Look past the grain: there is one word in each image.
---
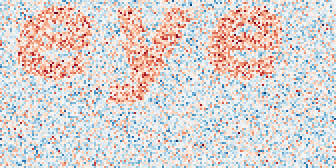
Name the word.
eye
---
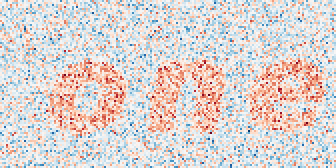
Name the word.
one
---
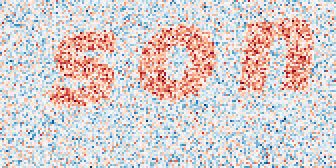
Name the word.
son
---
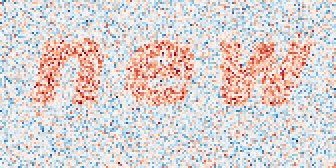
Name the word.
new
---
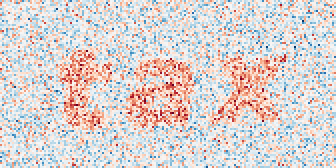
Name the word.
tax
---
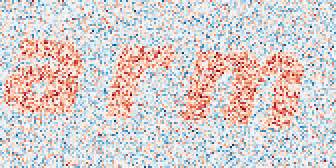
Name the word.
arm
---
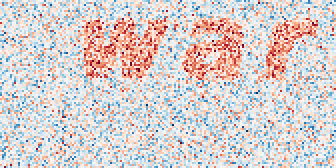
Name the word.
war
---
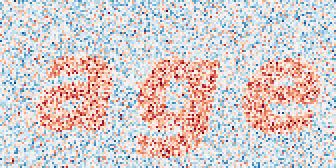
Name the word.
age
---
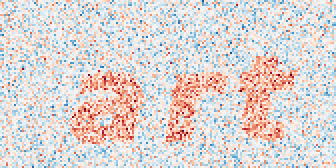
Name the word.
art
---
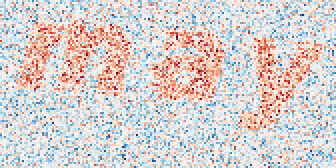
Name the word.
may
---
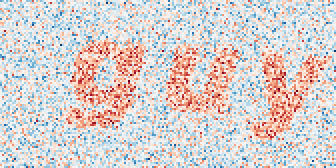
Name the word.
guy
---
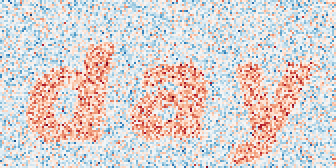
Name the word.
day
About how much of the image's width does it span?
nearly all
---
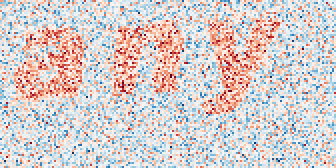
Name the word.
any
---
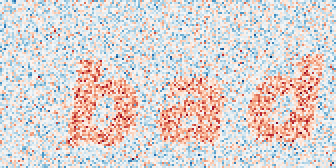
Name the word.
bad
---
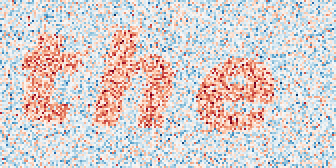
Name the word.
the
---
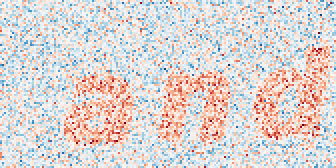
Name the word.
and
